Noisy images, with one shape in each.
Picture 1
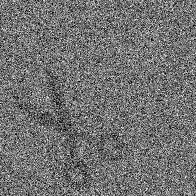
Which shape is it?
pair of scissors
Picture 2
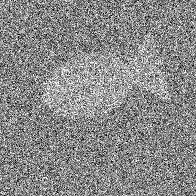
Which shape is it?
fish
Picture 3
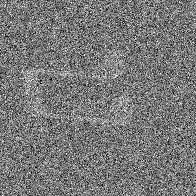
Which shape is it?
pair of musical notes
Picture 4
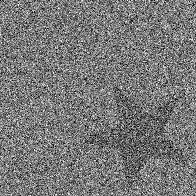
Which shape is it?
star
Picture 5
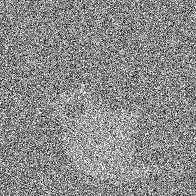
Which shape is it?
teapot
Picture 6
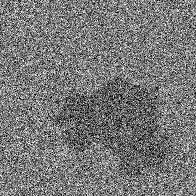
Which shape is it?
car
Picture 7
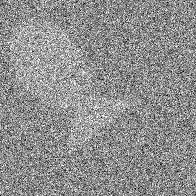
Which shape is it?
fish
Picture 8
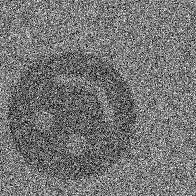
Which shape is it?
smiling face
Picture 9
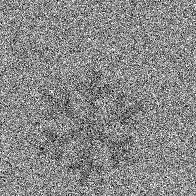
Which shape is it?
snowflake
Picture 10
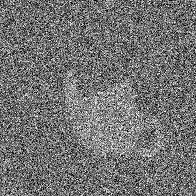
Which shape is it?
teapot
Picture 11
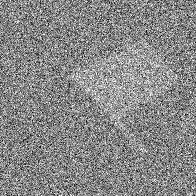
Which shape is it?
flag
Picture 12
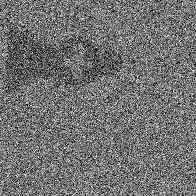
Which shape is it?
chess bishop
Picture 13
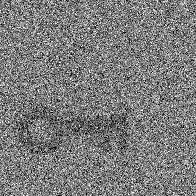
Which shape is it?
key
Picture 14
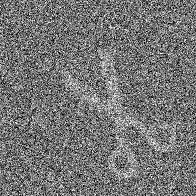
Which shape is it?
pair of scissors
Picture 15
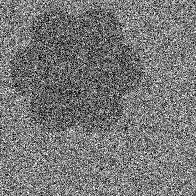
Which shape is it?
flower
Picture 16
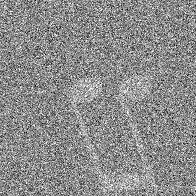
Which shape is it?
pair of musical notes
